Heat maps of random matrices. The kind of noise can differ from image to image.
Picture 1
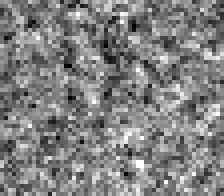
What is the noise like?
blotchy
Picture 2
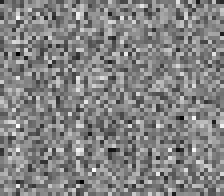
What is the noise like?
low rank plus noise
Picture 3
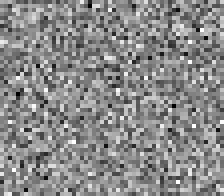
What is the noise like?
independent entries
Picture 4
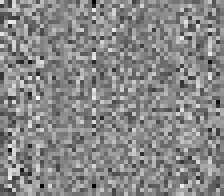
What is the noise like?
columns of uneven size
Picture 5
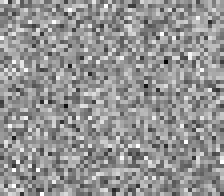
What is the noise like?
independent entries
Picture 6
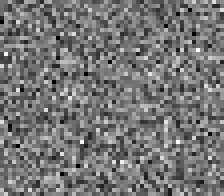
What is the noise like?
independent entries
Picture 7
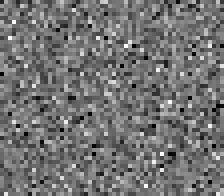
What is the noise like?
heavy tails
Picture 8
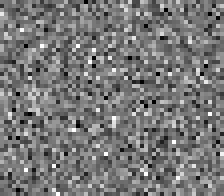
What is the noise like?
heavy tails
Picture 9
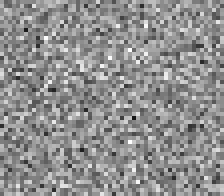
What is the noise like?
independent entries
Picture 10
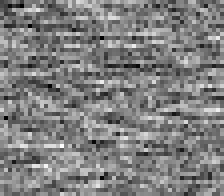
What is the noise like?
streaked along the rows
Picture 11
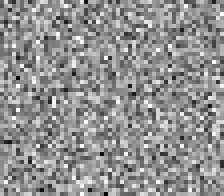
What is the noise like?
independent entries
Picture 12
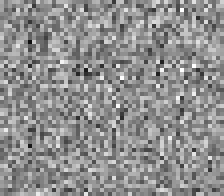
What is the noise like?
low rank plus noise
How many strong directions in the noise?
five to eight
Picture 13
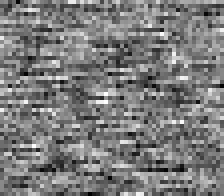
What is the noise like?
streaked along the rows
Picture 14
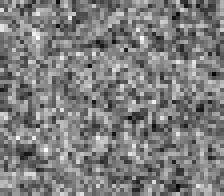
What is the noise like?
blotchy
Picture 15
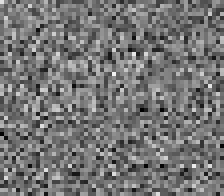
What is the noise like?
low rank plus noise
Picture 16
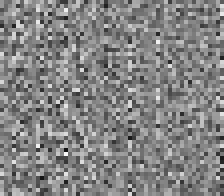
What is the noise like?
columns of uneven size
